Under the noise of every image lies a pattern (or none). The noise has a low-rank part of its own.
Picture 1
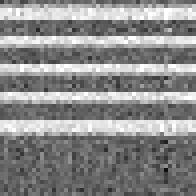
bands of rows
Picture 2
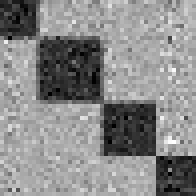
blocks along the diagonal
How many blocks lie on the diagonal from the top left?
4
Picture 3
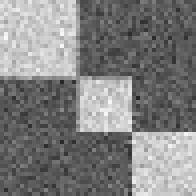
blocks along the diagonal
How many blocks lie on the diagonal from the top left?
3
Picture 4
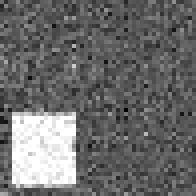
one block
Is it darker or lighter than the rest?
lighter
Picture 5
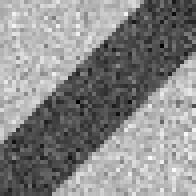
a diagonal band
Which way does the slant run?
bottom left to top right
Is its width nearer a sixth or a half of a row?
a half
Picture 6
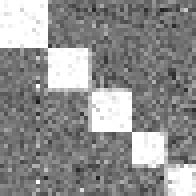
blocks along the diagonal
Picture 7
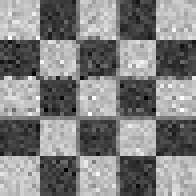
a checkerboard
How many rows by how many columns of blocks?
5 by 5
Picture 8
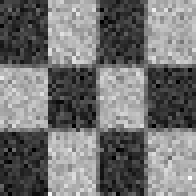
a checkerboard
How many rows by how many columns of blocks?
3 by 4
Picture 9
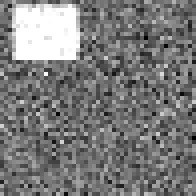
one block
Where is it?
top left
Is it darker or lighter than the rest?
lighter
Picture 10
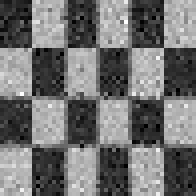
a checkerboard
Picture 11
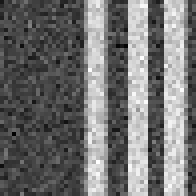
bands of columns
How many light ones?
3
